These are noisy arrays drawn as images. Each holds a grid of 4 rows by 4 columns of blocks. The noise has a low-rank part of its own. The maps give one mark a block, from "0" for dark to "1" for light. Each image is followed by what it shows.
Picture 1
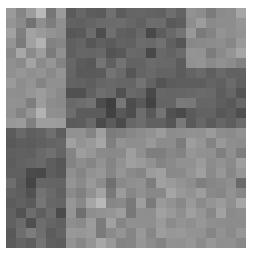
1 0 0 1
1 0 0 0
0 1 1 1
0 1 1 1
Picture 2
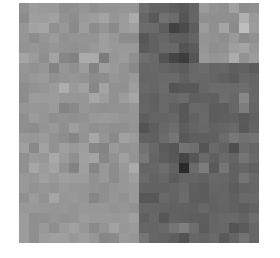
1 1 0 1
1 1 0 0
1 1 0 0
1 1 0 0
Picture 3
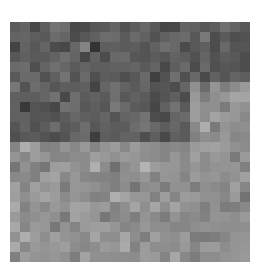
0 0 0 0
0 0 0 1
1 1 1 1
1 1 1 1
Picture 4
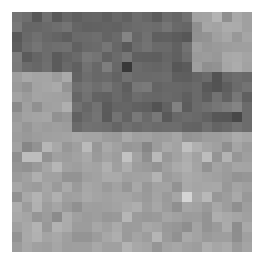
0 0 0 1
1 0 0 0
1 1 1 1
1 1 1 1
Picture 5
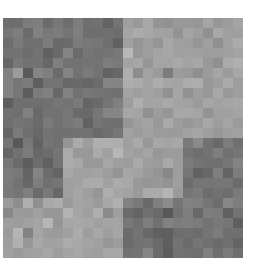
0 0 1 1
0 0 1 1
0 1 1 0
1 1 0 0
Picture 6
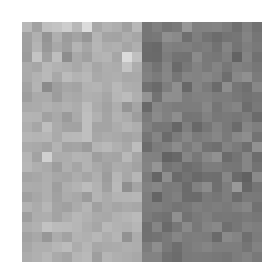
1 1 0 0
1 1 0 0
1 1 0 0
1 1 0 0
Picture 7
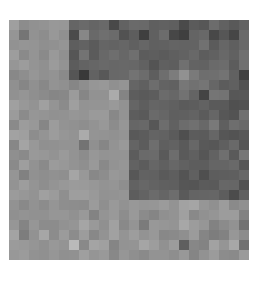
1 0 0 0
1 1 0 0
1 1 0 0
1 1 1 1
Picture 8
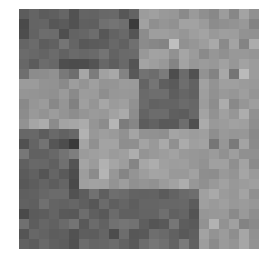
0 0 1 1
1 1 0 1
0 1 1 1
0 0 0 1
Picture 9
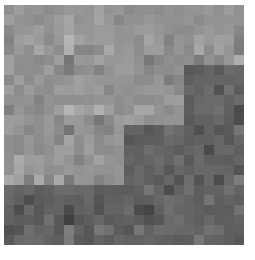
1 1 1 1
1 1 1 0
1 1 0 0
0 0 0 0
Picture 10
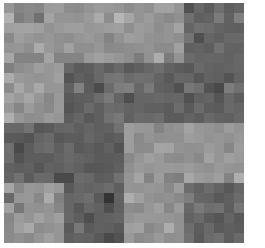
1 1 1 0
1 0 0 0
0 0 1 1
1 0 1 0
